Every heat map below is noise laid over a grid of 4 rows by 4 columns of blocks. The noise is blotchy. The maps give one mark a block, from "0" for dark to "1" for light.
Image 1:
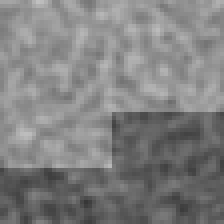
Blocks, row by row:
1 1 1 1
1 1 1 1
1 1 0 0
0 0 0 0
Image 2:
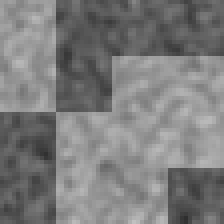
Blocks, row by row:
1 0 0 0
1 0 1 1
0 1 1 1
0 1 1 0
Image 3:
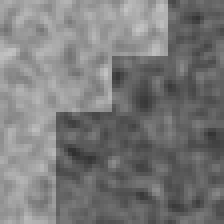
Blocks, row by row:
1 1 1 0
1 1 0 0
1 0 0 0
1 0 0 0
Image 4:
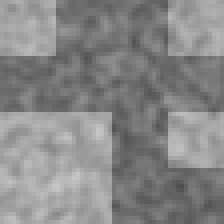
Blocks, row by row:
1 0 0 1
0 0 0 0
1 1 0 1
1 1 0 0
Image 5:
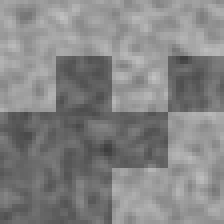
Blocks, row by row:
1 1 1 1
1 0 1 0
0 0 0 1
0 0 1 1
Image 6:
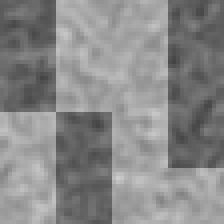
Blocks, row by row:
0 1 1 0
0 1 1 0
1 0 1 0
1 0 1 1
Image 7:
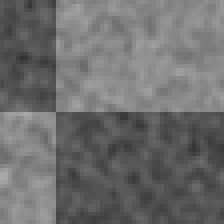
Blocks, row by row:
0 1 1 1
0 1 1 1
1 0 0 0
1 0 0 0
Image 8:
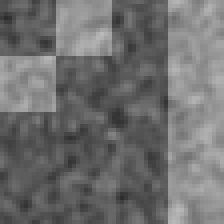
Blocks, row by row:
0 1 0 1
1 0 0 1
0 0 0 1
0 0 0 1
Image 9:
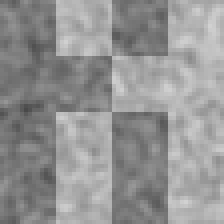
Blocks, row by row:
0 1 0 1
0 0 1 1
0 1 0 1
0 1 0 1
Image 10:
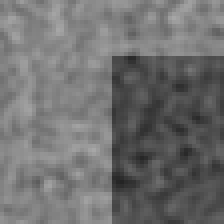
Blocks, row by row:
1 1 1 1
1 1 0 0
1 1 0 0
1 1 0 0
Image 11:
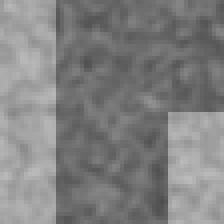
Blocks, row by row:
1 0 0 0
1 0 0 0
1 0 0 1
1 0 0 1
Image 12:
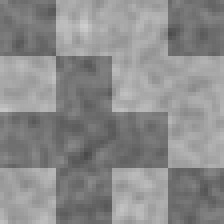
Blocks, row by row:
0 1 1 0
1 0 1 1
0 0 0 1
1 0 1 0
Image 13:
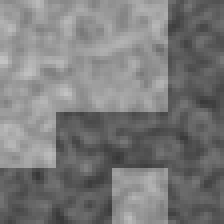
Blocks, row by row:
1 1 1 0
1 1 1 0
1 0 0 0
0 0 1 0
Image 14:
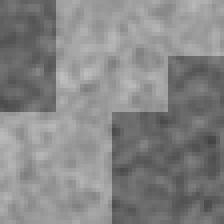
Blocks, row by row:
0 1 1 1
0 1 1 0
1 1 0 0
1 1 0 0
